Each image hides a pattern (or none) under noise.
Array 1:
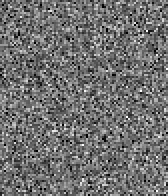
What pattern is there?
only noise
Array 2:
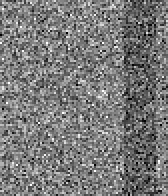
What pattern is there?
one band of columns
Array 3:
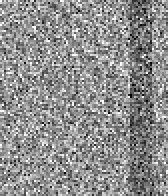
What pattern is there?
one band of columns
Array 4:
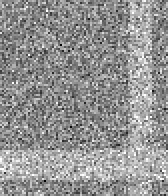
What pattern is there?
bands of rows crossing bands of columns
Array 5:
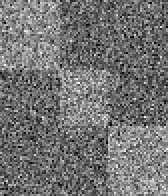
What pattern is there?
blocks along the diagonal
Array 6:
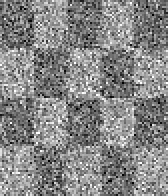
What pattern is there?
a checkerboard
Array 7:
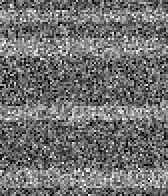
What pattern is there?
bands of rows
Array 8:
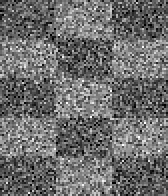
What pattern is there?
a checkerboard
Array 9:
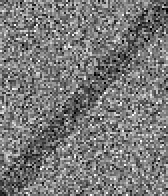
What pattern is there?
a diagonal band
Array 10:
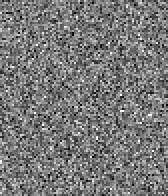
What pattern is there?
only noise
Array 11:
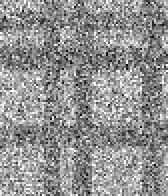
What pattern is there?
bands of rows crossing bands of columns
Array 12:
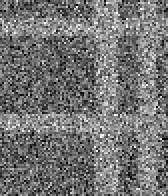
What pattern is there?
bands of rows crossing bands of columns
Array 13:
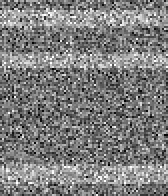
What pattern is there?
bands of rows
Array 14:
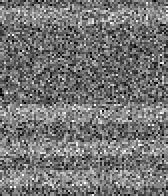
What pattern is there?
bands of rows
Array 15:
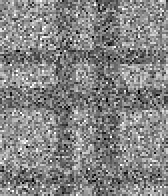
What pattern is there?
bands of rows crossing bands of columns
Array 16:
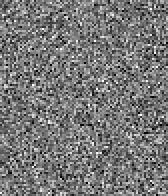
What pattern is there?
only noise
